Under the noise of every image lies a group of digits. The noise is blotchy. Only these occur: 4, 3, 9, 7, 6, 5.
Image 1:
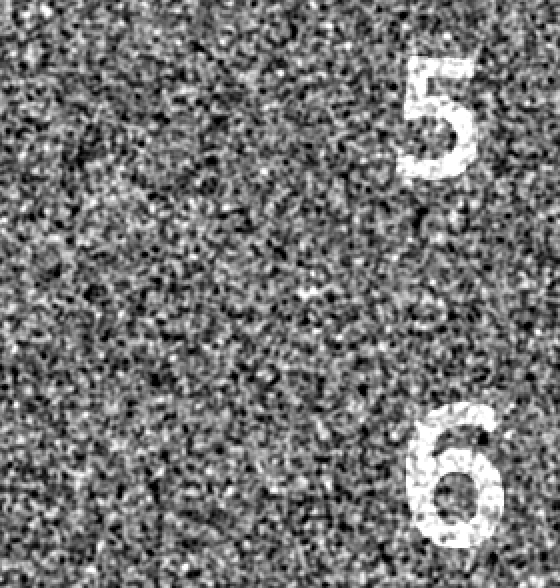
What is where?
top right: light 5; bottom right: light 6
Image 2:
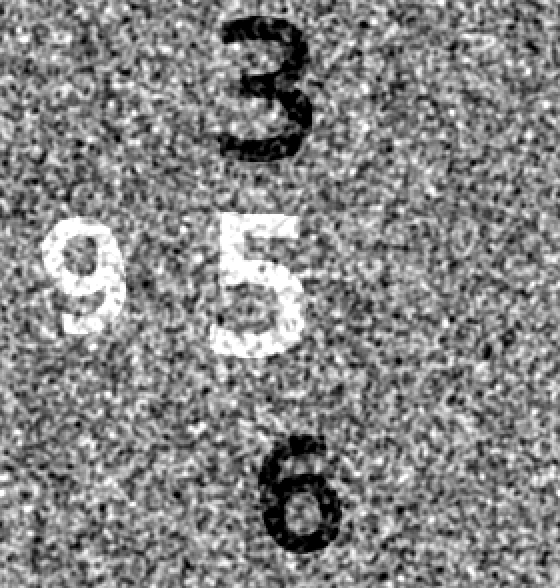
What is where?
top middle: dark 3; middle left: light 9; centre: light 5; bottom middle: dark 6
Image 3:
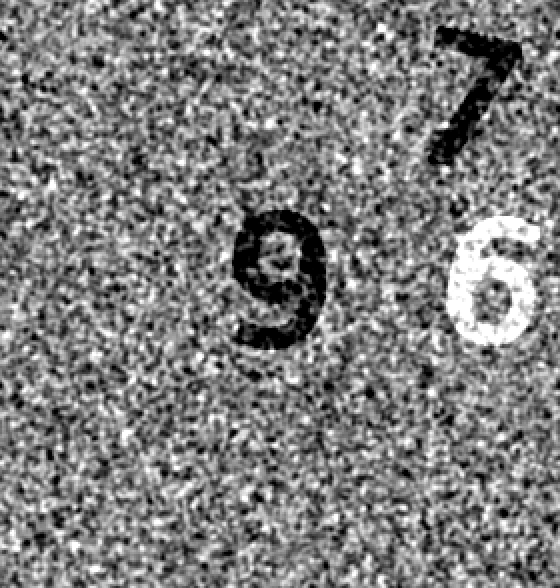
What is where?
top right: dark 7; centre: dark 9; middle right: light 6
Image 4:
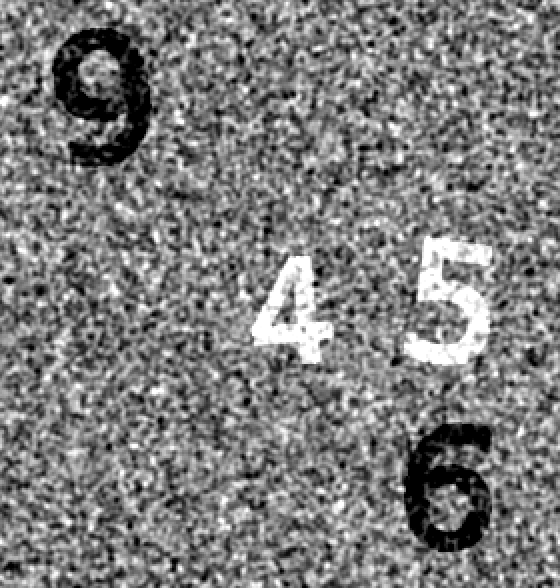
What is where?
top left: dark 9; centre: light 4; middle right: light 5; bottom right: dark 6
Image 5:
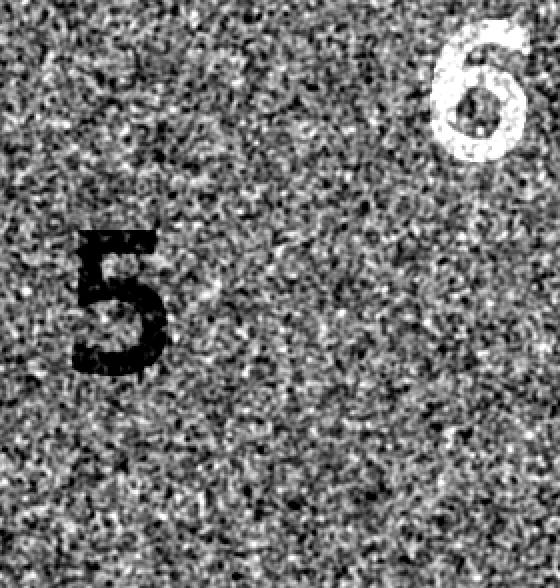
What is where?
top right: light 6; middle left: dark 5
